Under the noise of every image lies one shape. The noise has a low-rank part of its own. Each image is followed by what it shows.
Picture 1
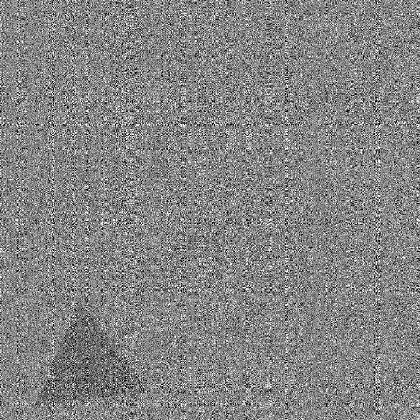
triangle
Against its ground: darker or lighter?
darker
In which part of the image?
bottom left
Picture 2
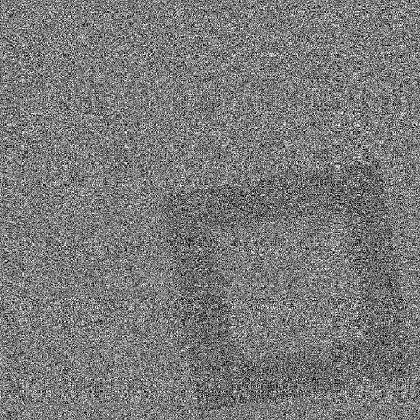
square frame
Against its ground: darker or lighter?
darker
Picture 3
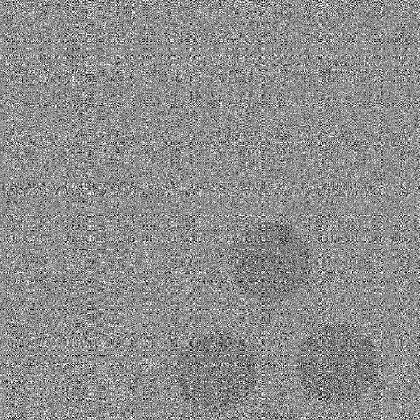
three dots
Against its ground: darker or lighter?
darker
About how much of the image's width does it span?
half
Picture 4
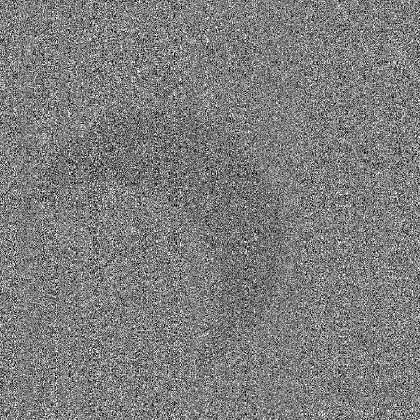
crescent
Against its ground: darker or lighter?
darker
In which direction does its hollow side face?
down and left
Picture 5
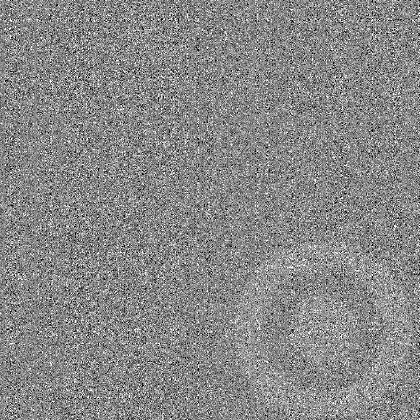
bullseye
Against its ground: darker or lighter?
lighter
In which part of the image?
bottom right
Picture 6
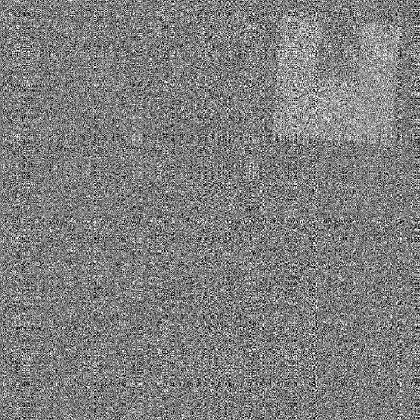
square with a notch
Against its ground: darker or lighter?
lighter
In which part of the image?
top right
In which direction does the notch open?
up
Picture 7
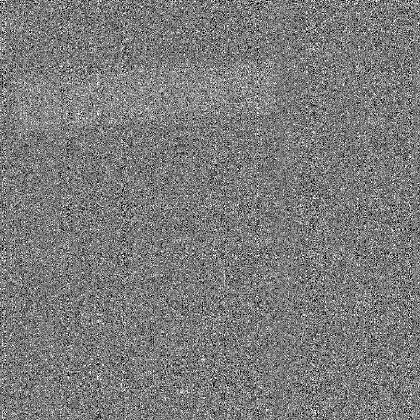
bar
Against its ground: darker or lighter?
lighter
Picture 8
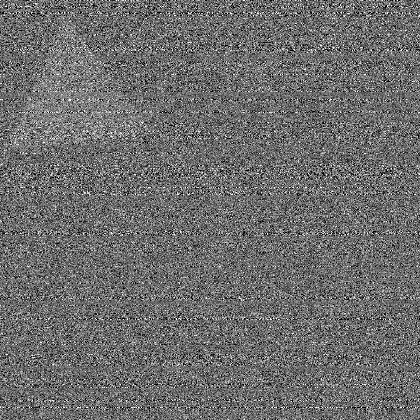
triangle
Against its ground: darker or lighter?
lighter
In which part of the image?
top left
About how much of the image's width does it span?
a third
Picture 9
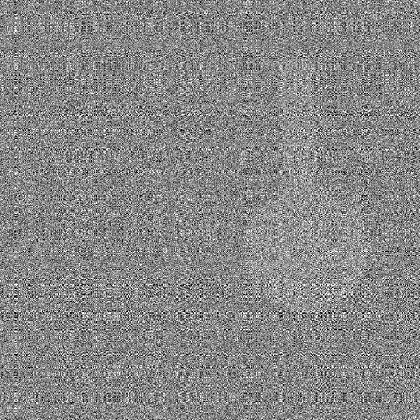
lollipop
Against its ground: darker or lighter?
lighter
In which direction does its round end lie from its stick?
down
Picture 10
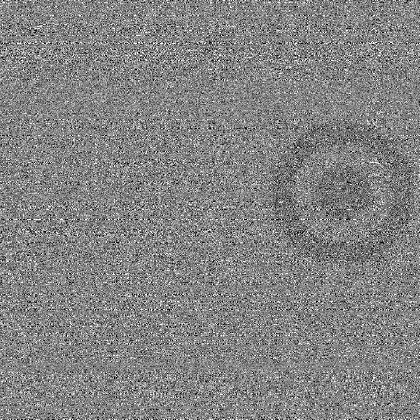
bullseye
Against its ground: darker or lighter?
darker
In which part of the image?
middle right
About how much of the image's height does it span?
a third
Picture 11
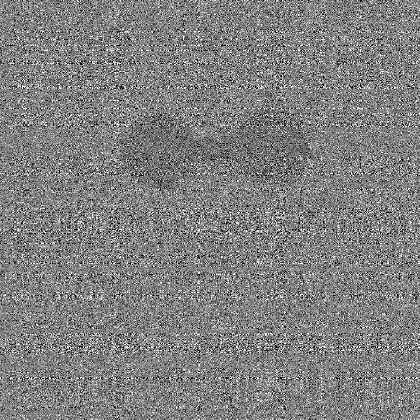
dumbbell
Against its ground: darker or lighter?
darker
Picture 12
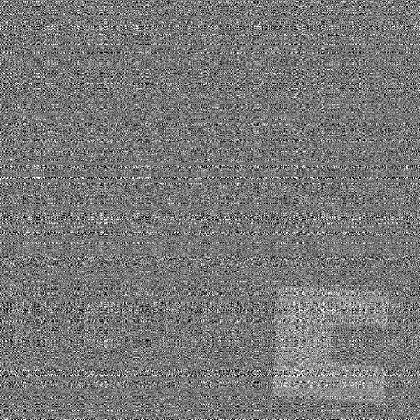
square with a notch
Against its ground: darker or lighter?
lighter
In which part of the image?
bottom right
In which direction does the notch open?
right
